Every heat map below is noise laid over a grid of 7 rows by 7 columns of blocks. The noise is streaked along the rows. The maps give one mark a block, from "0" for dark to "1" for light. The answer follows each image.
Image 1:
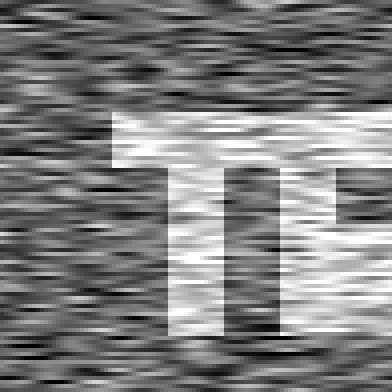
0 0 0 0 0 0 0
0 0 0 0 0 0 0
0 0 1 1 1 1 1
0 0 0 1 0 1 0
0 0 0 1 0 1 1
0 0 0 1 0 1 1
0 0 0 0 0 0 0
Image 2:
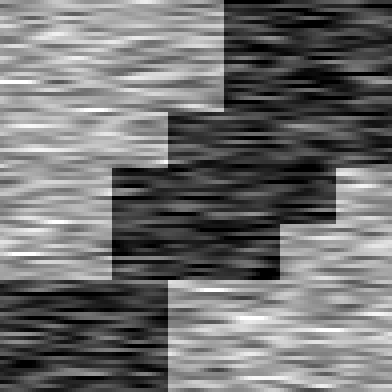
1 1 1 1 0 0 0
1 1 1 1 0 0 0
1 1 1 0 0 0 0
1 1 0 0 0 0 1
1 1 0 0 0 1 1
0 0 0 1 1 1 1
0 0 0 1 1 1 1
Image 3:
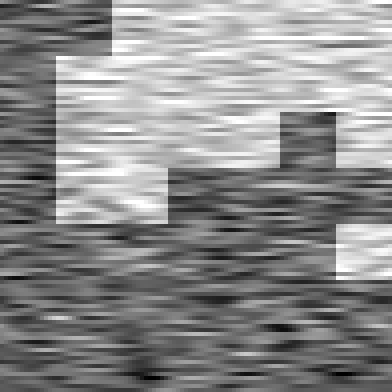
0 0 1 1 1 1 1
0 1 1 1 1 1 1
0 1 1 1 1 0 1
0 1 1 0 0 0 0
0 0 0 0 0 0 1
0 0 0 0 0 0 0
0 0 0 0 0 0 0
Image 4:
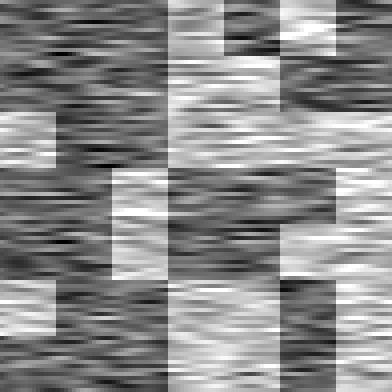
0 0 0 1 0 1 0
0 0 0 1 1 0 0
1 0 0 1 1 1 1
0 0 1 0 0 0 1
0 0 1 0 0 1 1
1 0 0 1 1 0 1
0 0 0 1 1 0 1
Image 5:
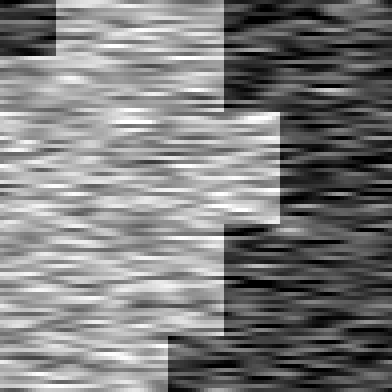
0 1 1 1 0 0 0
1 1 1 1 0 0 0
1 1 1 1 1 0 0
1 1 1 1 1 0 0
1 1 1 1 0 0 0
1 1 1 1 0 0 0
1 1 1 0 0 0 0
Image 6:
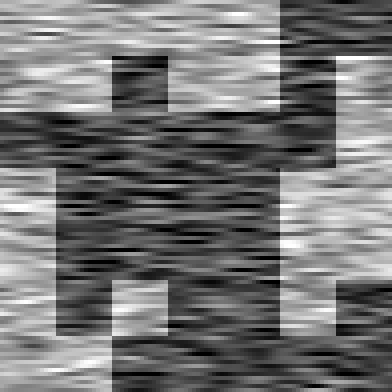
1 1 1 1 1 0 0
1 1 0 1 1 0 1
0 0 0 0 0 0 1
1 0 0 0 0 1 1
1 0 0 0 0 1 1
1 0 1 0 0 1 0
1 1 0 0 0 0 0
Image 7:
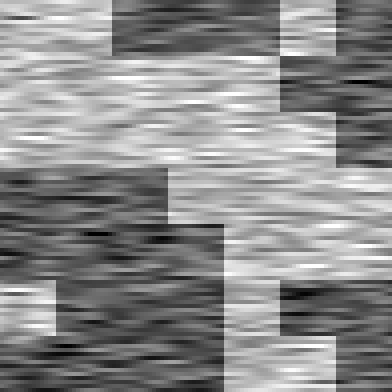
1 1 0 0 0 1 0
1 1 1 1 1 0 0
1 1 1 1 1 1 0
0 0 0 1 1 1 1
0 0 0 0 1 1 1
1 0 0 0 1 0 0
0 0 0 0 1 1 0
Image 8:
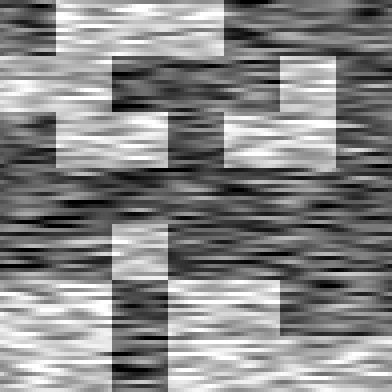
0 1 1 1 0 0 0
1 1 0 0 0 1 0
0 1 1 0 1 1 0
0 0 0 0 0 0 0
0 0 1 0 0 0 0
1 1 0 1 1 0 0
1 1 0 1 1 1 1
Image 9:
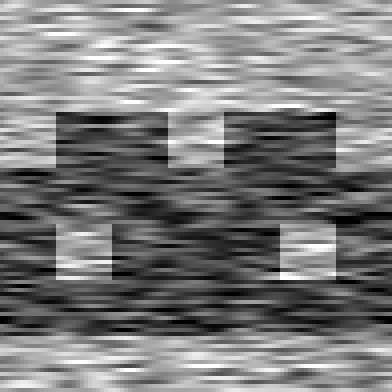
1 1 1 1 1 1 1
1 1 1 1 1 1 1
1 0 0 1 0 0 1
0 0 0 0 0 0 0
0 1 0 0 0 1 0
0 0 0 0 0 0 0
1 1 1 1 1 1 1
